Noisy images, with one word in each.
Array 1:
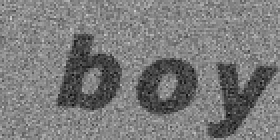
boy
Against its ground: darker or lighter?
darker
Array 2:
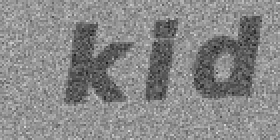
kid
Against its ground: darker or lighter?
darker
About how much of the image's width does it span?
two thirds
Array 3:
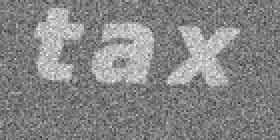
tax
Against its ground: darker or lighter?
lighter
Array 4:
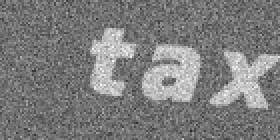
tax
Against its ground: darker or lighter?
lighter
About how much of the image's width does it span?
two thirds
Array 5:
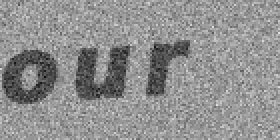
our
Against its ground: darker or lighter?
darker
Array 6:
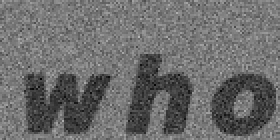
who
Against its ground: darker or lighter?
darker
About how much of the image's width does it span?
nearly all
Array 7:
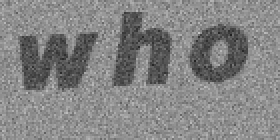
who
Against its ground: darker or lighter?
darker
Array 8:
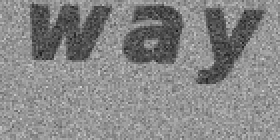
way
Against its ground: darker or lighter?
darker
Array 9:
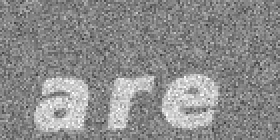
are
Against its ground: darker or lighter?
lighter
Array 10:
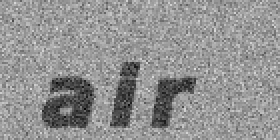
air
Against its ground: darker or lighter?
darker
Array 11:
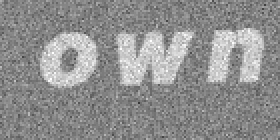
own
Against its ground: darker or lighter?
lighter
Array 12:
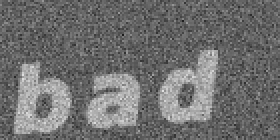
bad
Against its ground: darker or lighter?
lighter
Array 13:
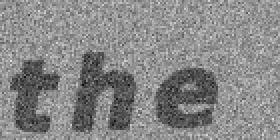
the
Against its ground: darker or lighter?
darker
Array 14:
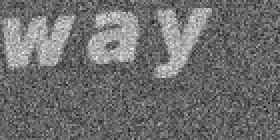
way
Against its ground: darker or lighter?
lighter
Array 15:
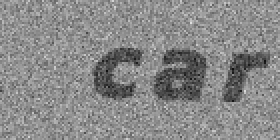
car
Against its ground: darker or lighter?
darker
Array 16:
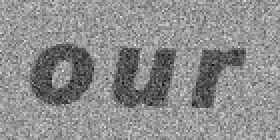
our
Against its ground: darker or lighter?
darker
